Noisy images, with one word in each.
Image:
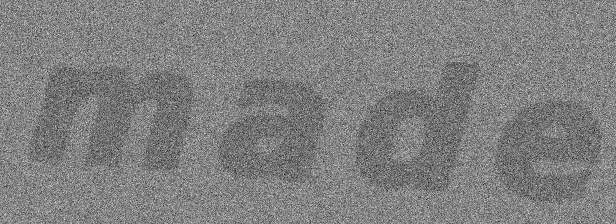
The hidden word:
made
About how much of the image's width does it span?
nearly all
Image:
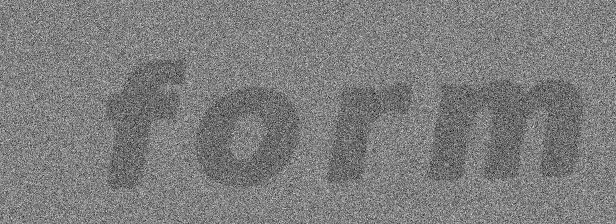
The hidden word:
form
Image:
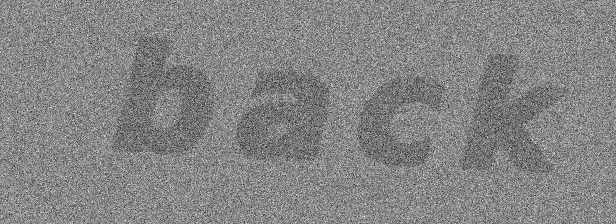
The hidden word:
back
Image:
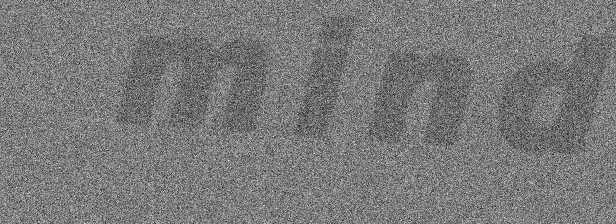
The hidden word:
mind
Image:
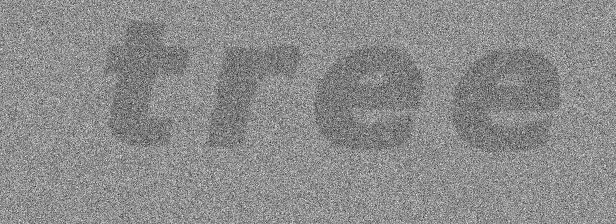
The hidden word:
tree
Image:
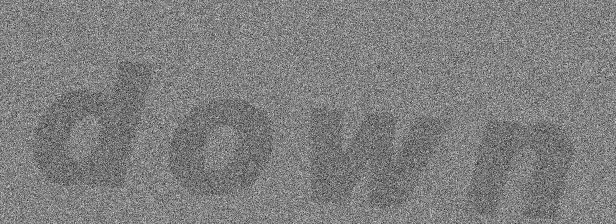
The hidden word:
down
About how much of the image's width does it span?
nearly all
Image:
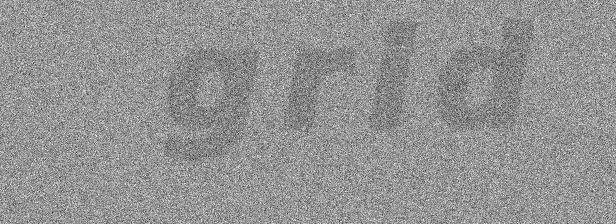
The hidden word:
grid
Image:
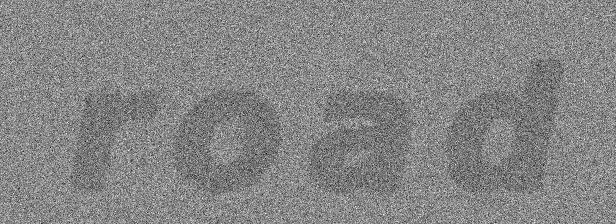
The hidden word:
road
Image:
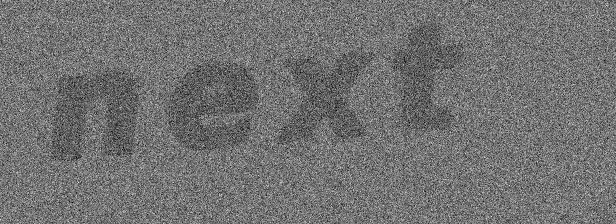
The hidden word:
next
